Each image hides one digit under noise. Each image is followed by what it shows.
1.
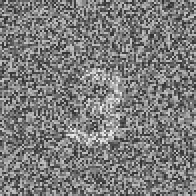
3
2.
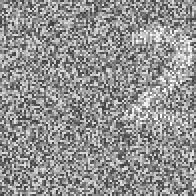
2
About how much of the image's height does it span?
half
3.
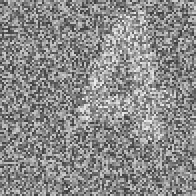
4
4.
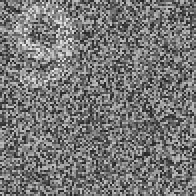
9
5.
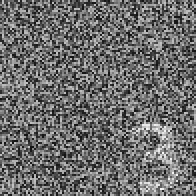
3
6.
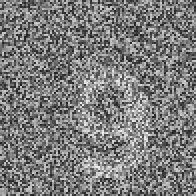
9
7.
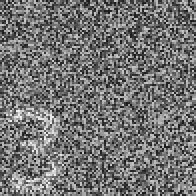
3
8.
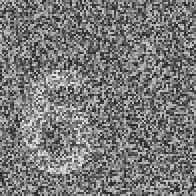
6
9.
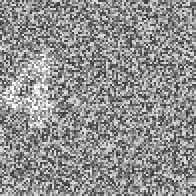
4
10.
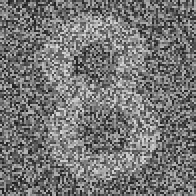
8
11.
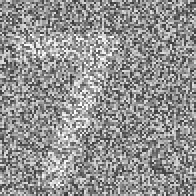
7
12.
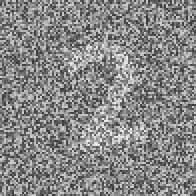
2
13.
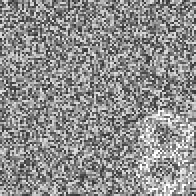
8
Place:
bottom right
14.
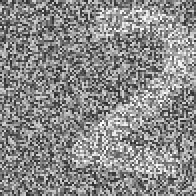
2
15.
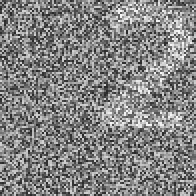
2
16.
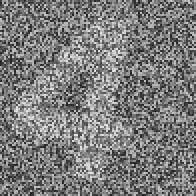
4
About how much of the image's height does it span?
nearly all
